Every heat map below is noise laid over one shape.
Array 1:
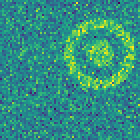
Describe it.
light bullseye
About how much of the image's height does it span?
half
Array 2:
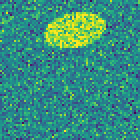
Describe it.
light ellipse, top middle
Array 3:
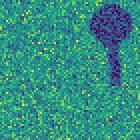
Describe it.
dark lollipop
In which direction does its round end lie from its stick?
up
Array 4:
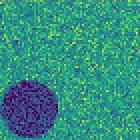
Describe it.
dark disc, bottom left
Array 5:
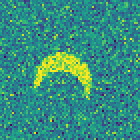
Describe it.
light crescent, centre
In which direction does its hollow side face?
down
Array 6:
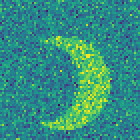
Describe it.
light crescent
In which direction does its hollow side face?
left
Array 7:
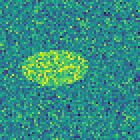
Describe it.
light ellipse
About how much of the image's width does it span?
half
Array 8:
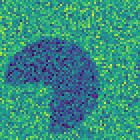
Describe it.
dark disc with a wedge cut out
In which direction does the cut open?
down and left
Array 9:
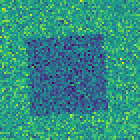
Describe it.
dark square
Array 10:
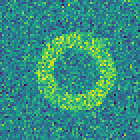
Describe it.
light ring
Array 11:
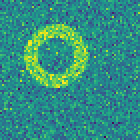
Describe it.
light ring
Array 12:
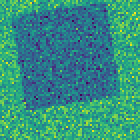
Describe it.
dark square
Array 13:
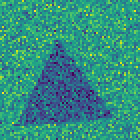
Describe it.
dark triangle
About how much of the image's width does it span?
two thirds
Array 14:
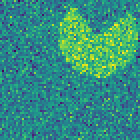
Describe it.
light disc with a wedge cut out
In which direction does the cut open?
up
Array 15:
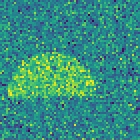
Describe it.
light half disc
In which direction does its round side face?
up
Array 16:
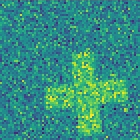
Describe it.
light cross
